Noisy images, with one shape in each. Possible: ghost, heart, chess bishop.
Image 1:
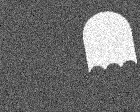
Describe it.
light ghost
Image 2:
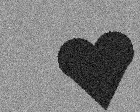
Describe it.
dark heart
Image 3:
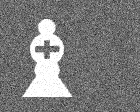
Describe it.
light chess bishop
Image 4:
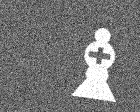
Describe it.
light chess bishop
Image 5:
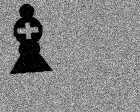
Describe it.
dark chess bishop
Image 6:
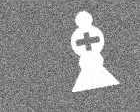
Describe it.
light chess bishop
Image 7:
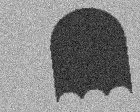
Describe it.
dark ghost
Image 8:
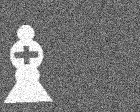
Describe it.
light chess bishop
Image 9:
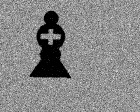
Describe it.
dark chess bishop
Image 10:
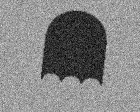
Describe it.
dark ghost
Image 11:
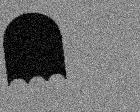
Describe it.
dark ghost
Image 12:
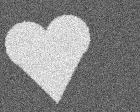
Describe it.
light heart
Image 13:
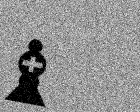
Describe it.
dark chess bishop
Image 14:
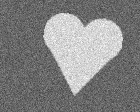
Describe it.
light heart
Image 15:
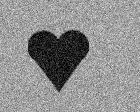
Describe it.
dark heart
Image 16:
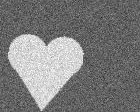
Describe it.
light heart
